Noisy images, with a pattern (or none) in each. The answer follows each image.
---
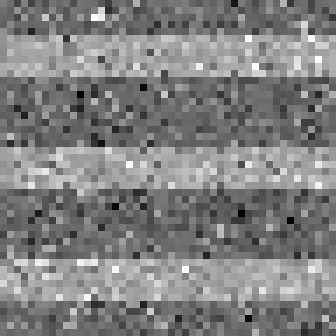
horizontal stripes
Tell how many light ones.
3
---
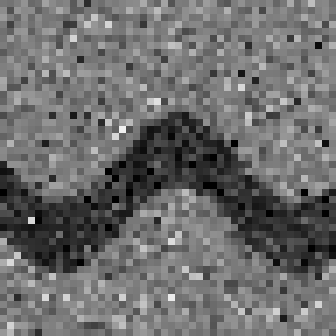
a wavy band
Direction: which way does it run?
left to right
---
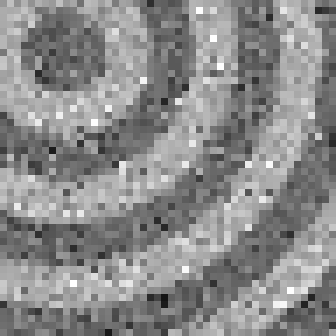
rings round one point
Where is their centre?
top left
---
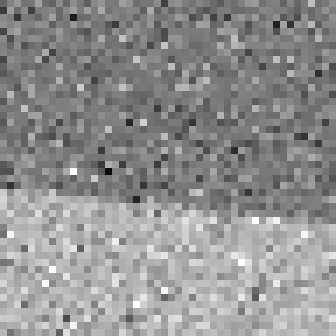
a sharp edge
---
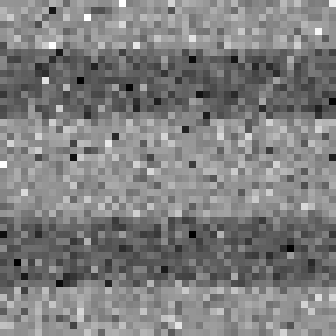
horizontal stripes
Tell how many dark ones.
2
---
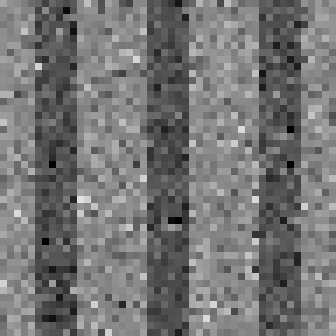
vertical stripes
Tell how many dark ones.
3
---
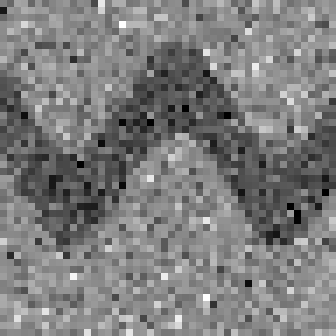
a wavy band
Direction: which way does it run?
left to right
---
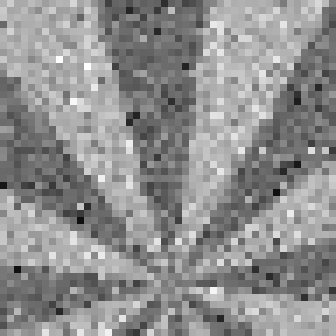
spokes from one point
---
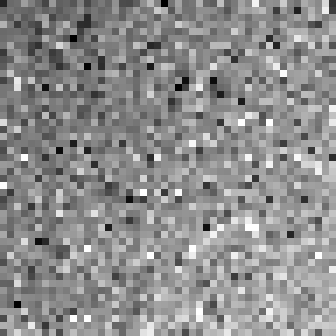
a smooth slope
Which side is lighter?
bottom right
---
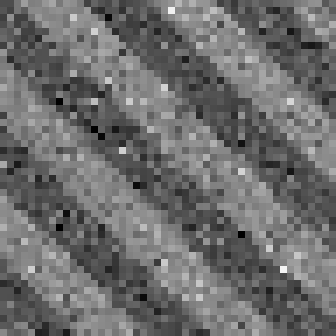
diagonal stripes
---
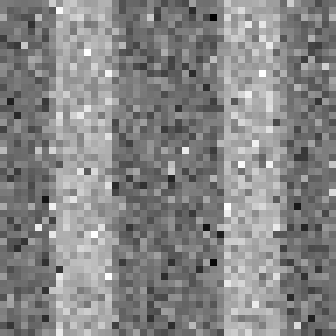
vertical stripes
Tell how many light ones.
2
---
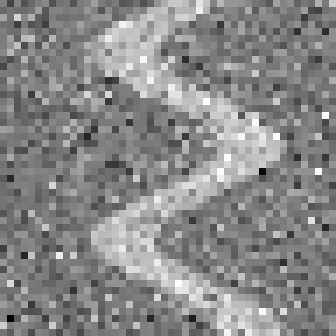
a wavy band
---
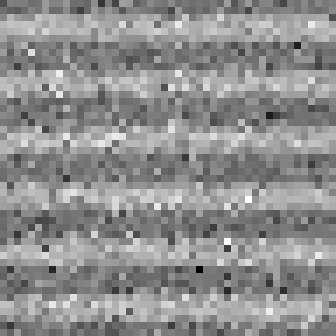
horizontal stripes
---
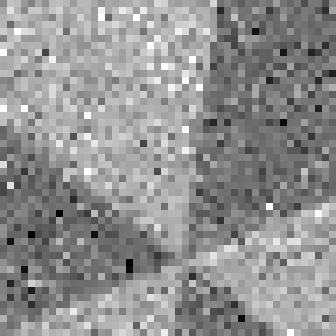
spokes from one point
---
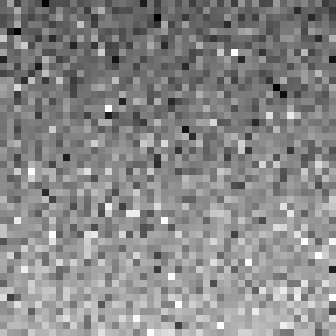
a smooth slope
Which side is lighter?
bottom
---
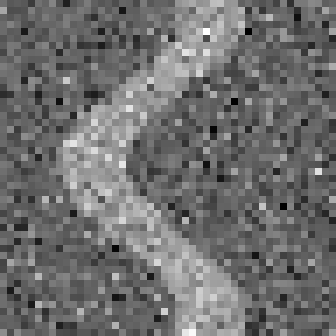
a wavy band
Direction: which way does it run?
top to bottom
